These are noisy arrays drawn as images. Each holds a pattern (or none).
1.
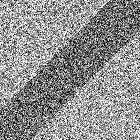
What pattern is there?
a diagonal band
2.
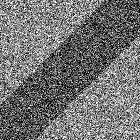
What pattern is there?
a diagonal band
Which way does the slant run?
bottom left to top right
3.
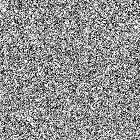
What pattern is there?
only noise
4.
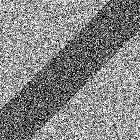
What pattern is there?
a diagonal band
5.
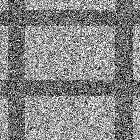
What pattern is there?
bands of rows crossing bands of columns
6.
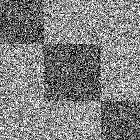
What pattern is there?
blocks along the diagonal
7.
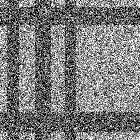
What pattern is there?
bands of rows crossing bands of columns
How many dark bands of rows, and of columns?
2 and 3
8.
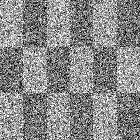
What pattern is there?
a checkerboard
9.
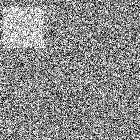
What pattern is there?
one block
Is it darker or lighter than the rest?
lighter
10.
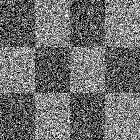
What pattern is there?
a checkerboard
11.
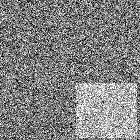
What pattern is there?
one block
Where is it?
bottom right
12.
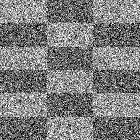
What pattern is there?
a checkerboard
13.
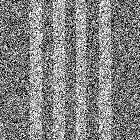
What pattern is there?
bands of columns
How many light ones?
4
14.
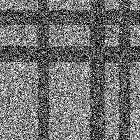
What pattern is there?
bands of rows crossing bands of columns
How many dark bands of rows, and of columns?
2 and 3
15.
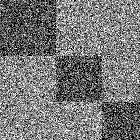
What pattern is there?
blocks along the diagonal
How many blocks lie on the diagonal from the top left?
3
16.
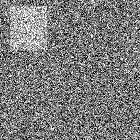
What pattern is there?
one block
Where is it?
top left
